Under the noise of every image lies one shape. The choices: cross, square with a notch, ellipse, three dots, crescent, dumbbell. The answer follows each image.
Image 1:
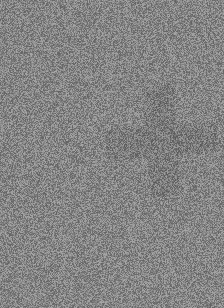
cross
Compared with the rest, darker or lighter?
darker
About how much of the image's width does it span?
half
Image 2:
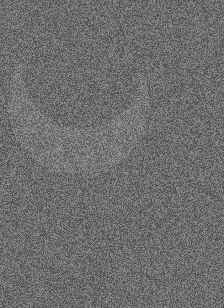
crescent
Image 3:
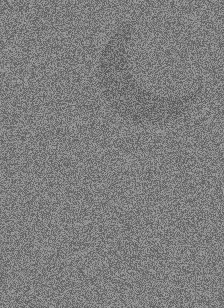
crescent
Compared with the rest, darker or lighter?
darker
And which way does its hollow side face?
up and right
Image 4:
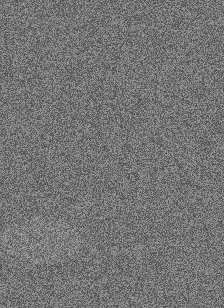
ellipse
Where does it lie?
bottom left
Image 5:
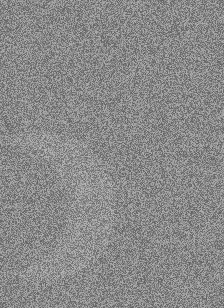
crescent
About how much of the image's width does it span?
half
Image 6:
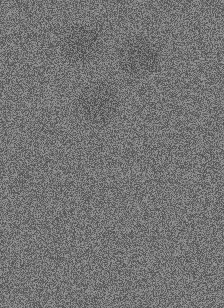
three dots
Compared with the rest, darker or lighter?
darker
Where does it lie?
top middle
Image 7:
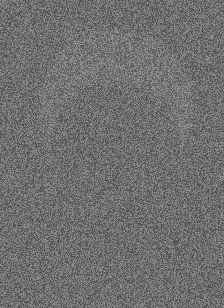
crescent
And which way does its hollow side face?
down
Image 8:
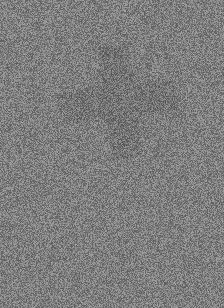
cross
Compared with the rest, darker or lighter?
darker
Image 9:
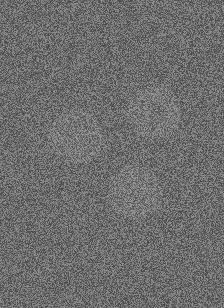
three dots
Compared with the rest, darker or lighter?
lighter
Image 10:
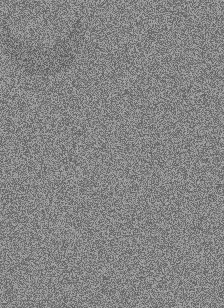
crescent
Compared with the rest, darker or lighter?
darker
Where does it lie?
top left
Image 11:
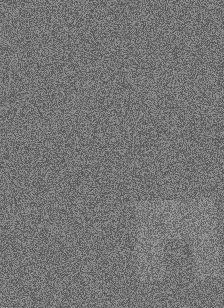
square with a notch
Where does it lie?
bottom right
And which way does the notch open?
down
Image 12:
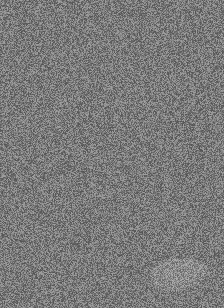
ellipse
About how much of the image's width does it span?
a quarter
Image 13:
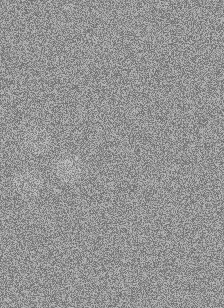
three dots
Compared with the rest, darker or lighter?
lighter
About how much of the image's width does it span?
a third
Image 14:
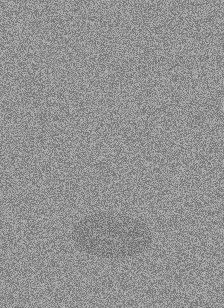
ellipse
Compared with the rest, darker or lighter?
darker
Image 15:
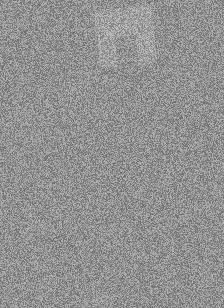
square with a notch
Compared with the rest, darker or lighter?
lighter
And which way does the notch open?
down
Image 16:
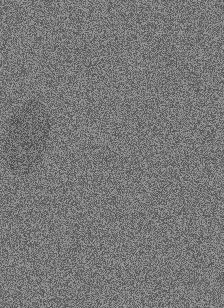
ellipse
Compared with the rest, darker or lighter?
darker
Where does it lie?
middle left
